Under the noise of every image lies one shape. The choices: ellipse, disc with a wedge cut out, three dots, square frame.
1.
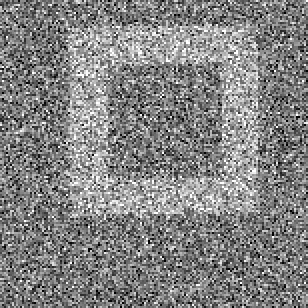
light square frame
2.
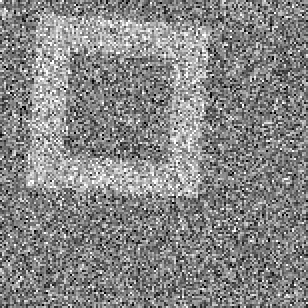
light square frame
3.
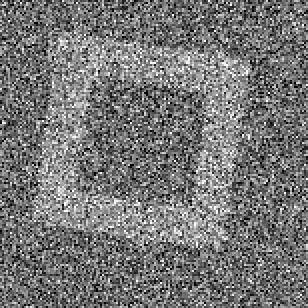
light square frame
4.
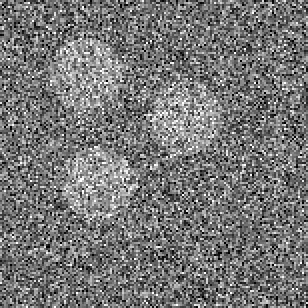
light three dots
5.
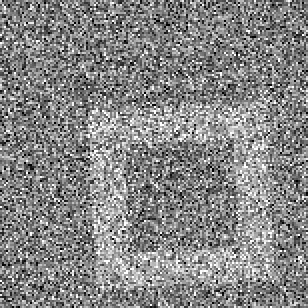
light square frame
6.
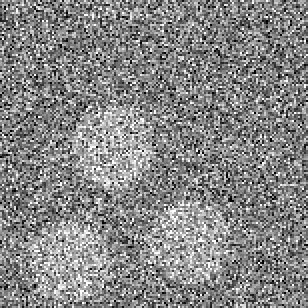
light three dots
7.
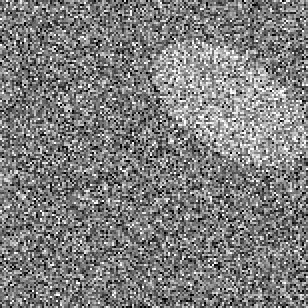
light ellipse
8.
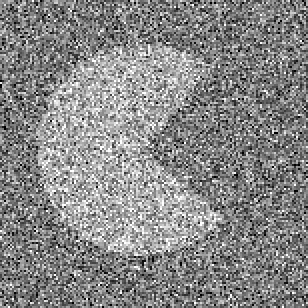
light disc with a wedge cut out
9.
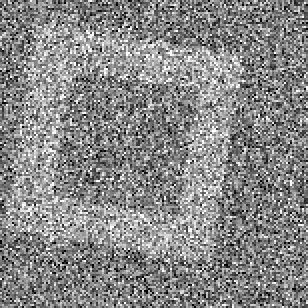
light square frame
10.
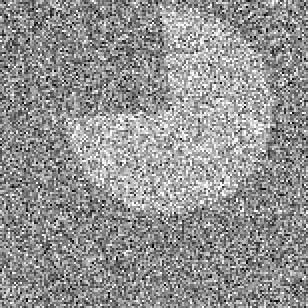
light disc with a wedge cut out
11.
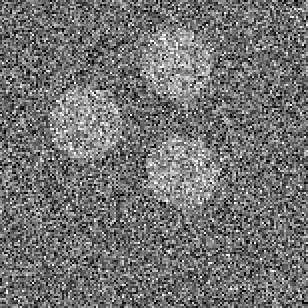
light three dots
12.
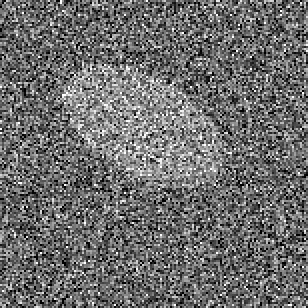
light ellipse
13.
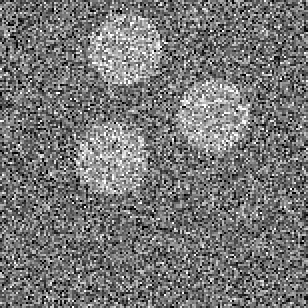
light three dots
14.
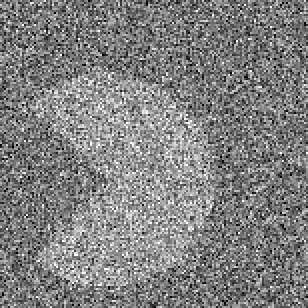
light disc with a wedge cut out
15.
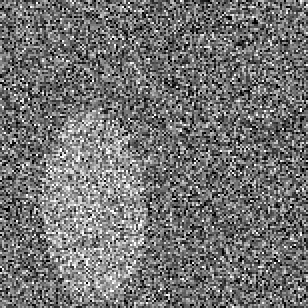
light ellipse
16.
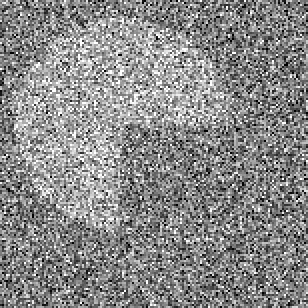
light disc with a wedge cut out
